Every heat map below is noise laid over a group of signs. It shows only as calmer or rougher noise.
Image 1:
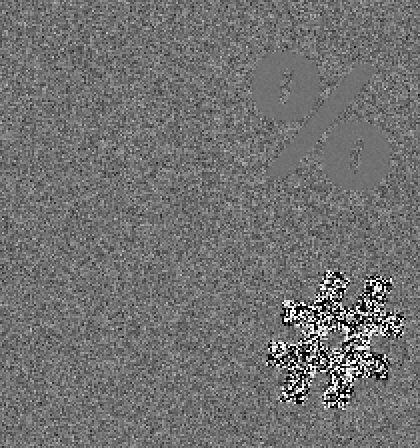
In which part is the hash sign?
bottom right
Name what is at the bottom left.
nothing
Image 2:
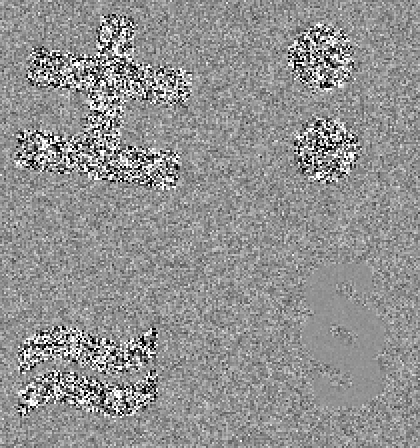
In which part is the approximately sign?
bottom left
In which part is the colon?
top right
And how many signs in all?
4
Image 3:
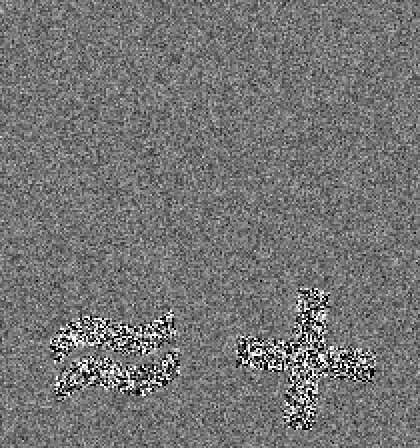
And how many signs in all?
2
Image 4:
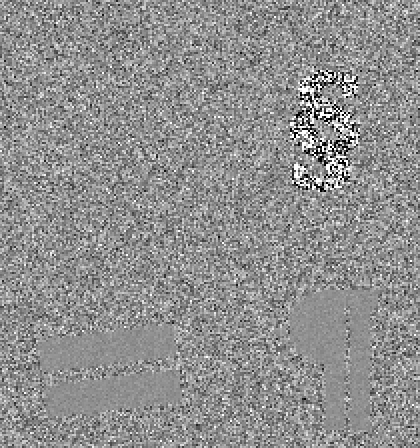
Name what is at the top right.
section sign
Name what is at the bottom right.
pilcrow
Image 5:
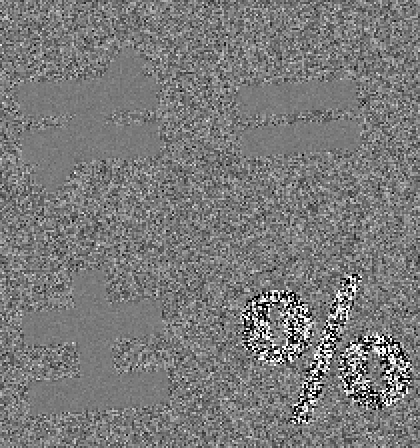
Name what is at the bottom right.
percent sign
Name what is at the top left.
not-equal sign
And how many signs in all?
4
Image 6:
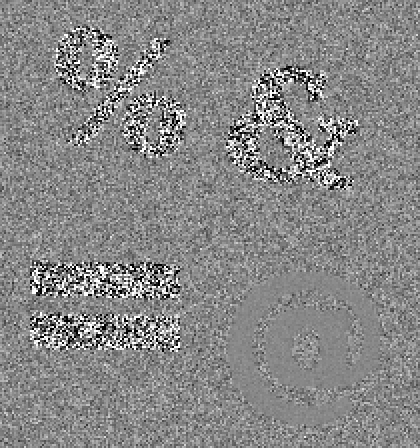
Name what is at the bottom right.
at sign
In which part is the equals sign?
bottom left
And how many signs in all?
4
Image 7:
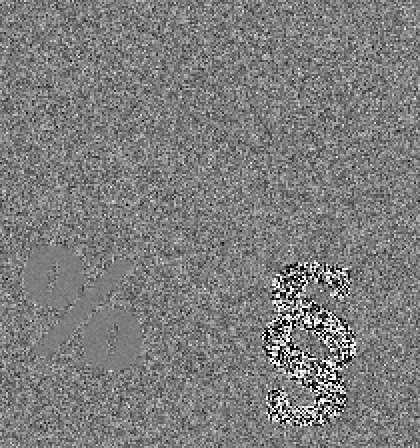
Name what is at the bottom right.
section sign
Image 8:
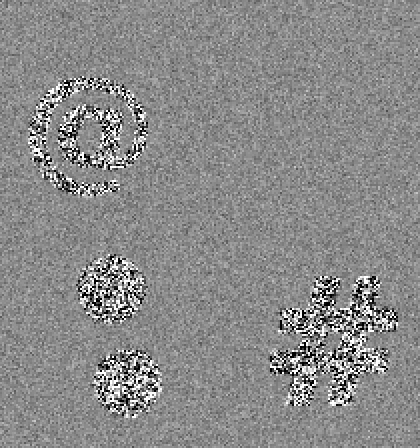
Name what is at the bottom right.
hash sign
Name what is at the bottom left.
colon
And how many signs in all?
3
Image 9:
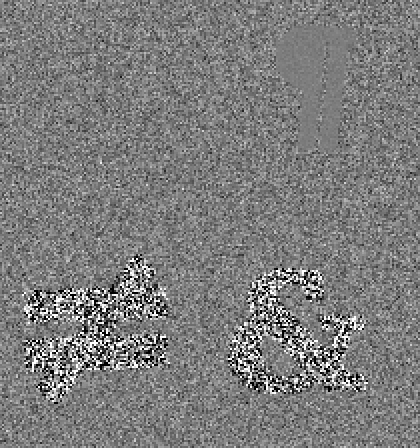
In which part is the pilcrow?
top right
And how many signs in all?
3
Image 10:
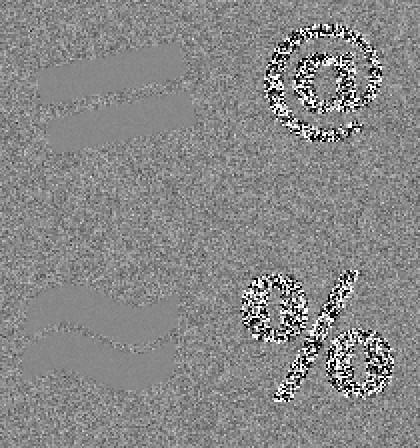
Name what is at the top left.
equals sign
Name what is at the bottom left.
approximately sign
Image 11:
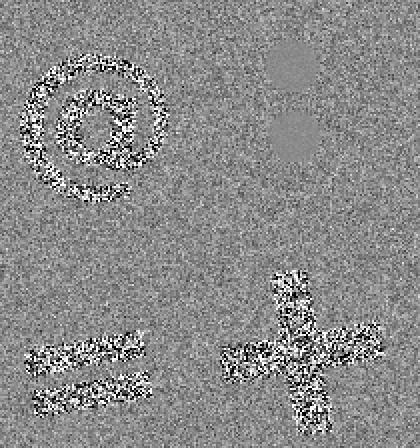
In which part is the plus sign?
bottom right
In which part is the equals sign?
bottom left
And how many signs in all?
4
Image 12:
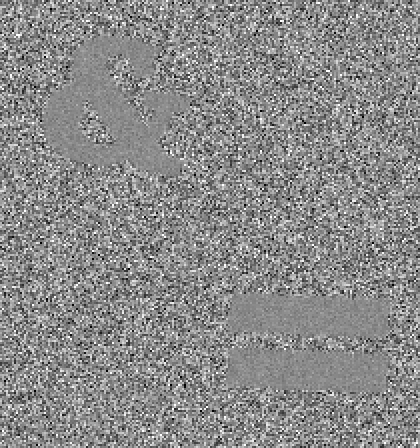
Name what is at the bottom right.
equals sign
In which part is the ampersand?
top left
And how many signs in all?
2
